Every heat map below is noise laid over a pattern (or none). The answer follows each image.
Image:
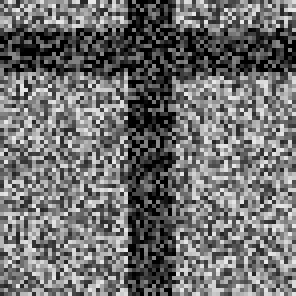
bands of rows crossing bands of columns
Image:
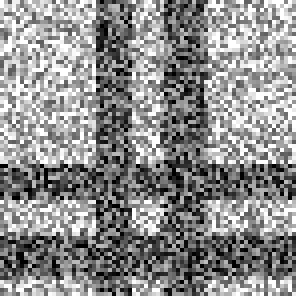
bands of rows crossing bands of columns
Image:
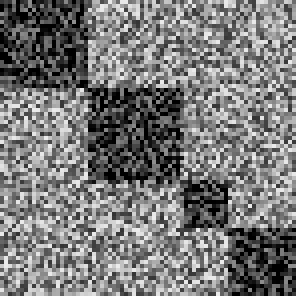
blocks along the diagonal
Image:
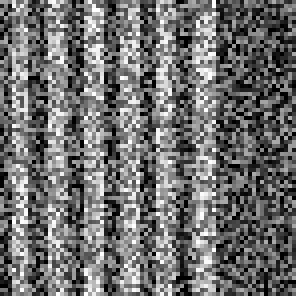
bands of columns
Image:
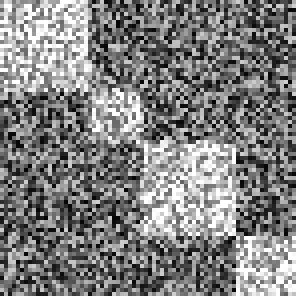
blocks along the diagonal
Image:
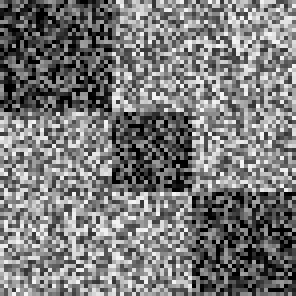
blocks along the diagonal
